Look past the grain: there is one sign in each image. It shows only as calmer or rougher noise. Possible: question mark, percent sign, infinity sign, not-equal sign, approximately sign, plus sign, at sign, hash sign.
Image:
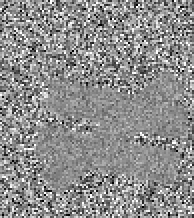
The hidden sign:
not-equal sign
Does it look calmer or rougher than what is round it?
calmer
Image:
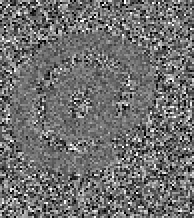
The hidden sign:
at sign
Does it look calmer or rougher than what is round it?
calmer
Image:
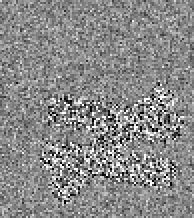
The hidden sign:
not-equal sign
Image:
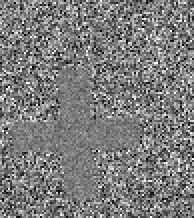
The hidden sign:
plus sign
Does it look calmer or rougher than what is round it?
calmer
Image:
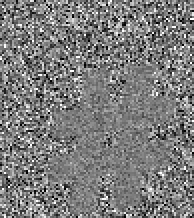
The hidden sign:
hash sign
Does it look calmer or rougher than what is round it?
calmer
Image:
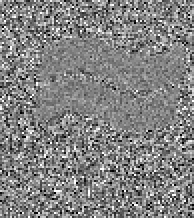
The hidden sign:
approximately sign
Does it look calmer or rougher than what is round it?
calmer
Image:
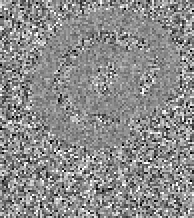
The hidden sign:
at sign
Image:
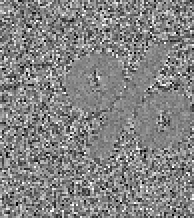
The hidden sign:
percent sign
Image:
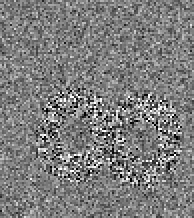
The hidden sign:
infinity sign
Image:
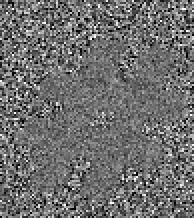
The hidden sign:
hash sign
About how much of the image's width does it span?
nearly all
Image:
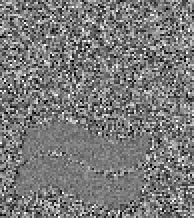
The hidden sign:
approximately sign
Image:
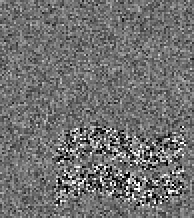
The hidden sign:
approximately sign
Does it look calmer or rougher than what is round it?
rougher
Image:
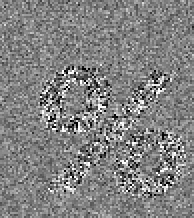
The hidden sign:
percent sign
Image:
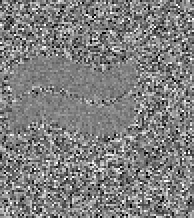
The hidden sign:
approximately sign
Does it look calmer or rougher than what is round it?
calmer
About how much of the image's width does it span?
two thirds
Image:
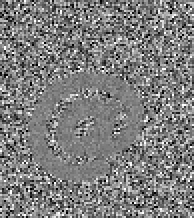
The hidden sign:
at sign
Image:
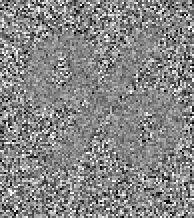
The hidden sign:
percent sign
